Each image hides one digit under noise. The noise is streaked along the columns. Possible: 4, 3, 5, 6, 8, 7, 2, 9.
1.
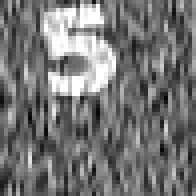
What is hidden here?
light 5
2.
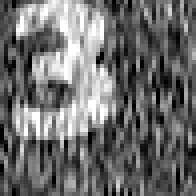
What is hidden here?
light 3
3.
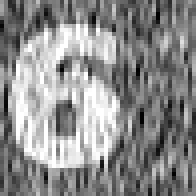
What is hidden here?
light 6
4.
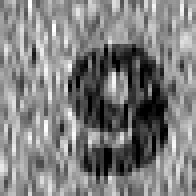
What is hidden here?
dark 9
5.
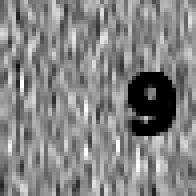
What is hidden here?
dark 9, middle right
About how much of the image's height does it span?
a third
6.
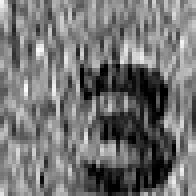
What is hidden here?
dark 3
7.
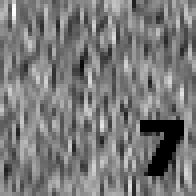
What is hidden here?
dark 7, bottom right
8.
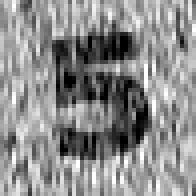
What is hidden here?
dark 5
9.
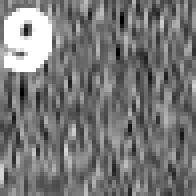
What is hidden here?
light 9, top left
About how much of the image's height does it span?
a third
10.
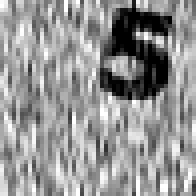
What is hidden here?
dark 5
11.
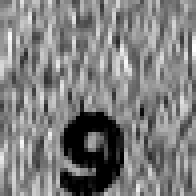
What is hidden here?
dark 9, bottom middle
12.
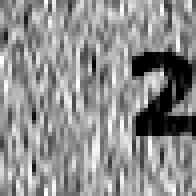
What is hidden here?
dark 2, middle right
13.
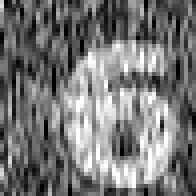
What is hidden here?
light 6
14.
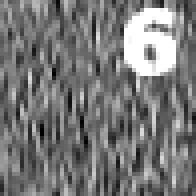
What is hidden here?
light 6, top right
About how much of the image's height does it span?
a third
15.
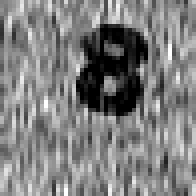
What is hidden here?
dark 8
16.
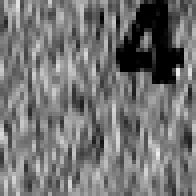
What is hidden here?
dark 4, top right
